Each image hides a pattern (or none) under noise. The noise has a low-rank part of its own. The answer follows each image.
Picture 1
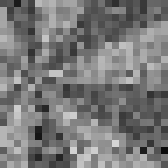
spokes from one point
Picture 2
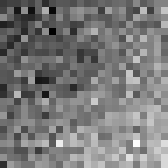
a smooth slope
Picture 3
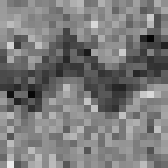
a wavy band
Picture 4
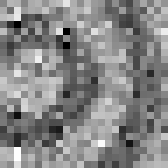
rings round one point
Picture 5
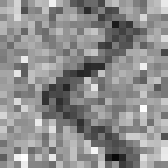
a wavy band
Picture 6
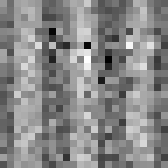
vertical stripes
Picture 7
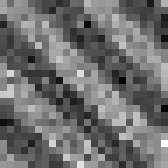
diagonal stripes
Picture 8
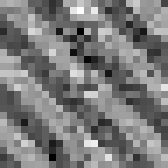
diagonal stripes
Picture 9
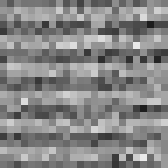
horizontal stripes
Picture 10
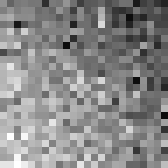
a smooth slope
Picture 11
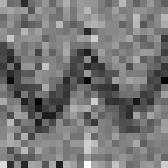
a wavy band
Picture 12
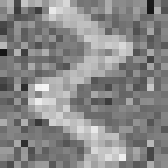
a wavy band
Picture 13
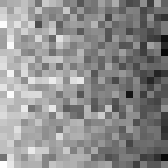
a smooth slope
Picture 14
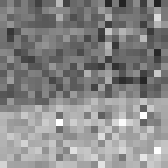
a sharp edge
